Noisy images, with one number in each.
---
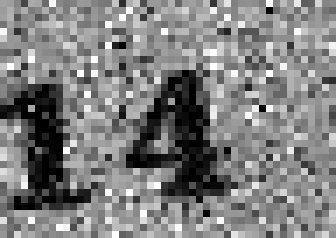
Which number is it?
14
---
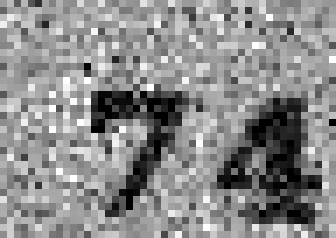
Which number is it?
74
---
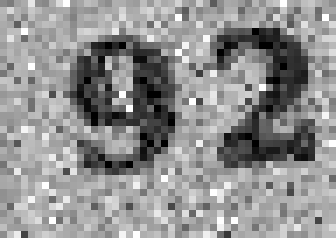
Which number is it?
92
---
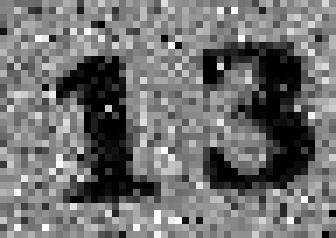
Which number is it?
13
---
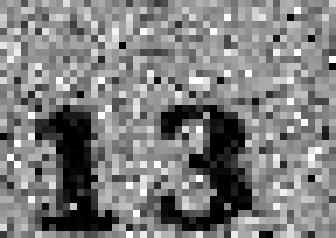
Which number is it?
13
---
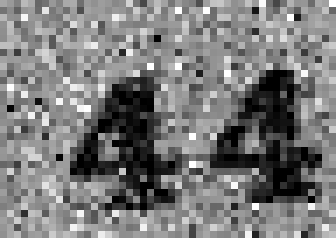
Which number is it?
44
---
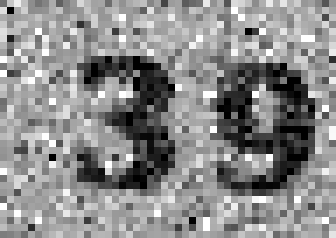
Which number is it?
39
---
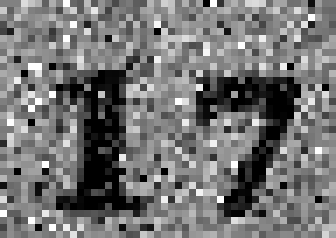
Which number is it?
17
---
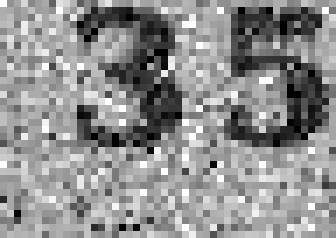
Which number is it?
35
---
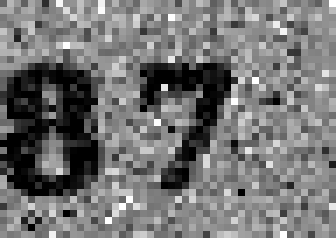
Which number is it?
87
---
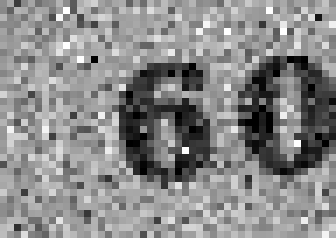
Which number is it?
60
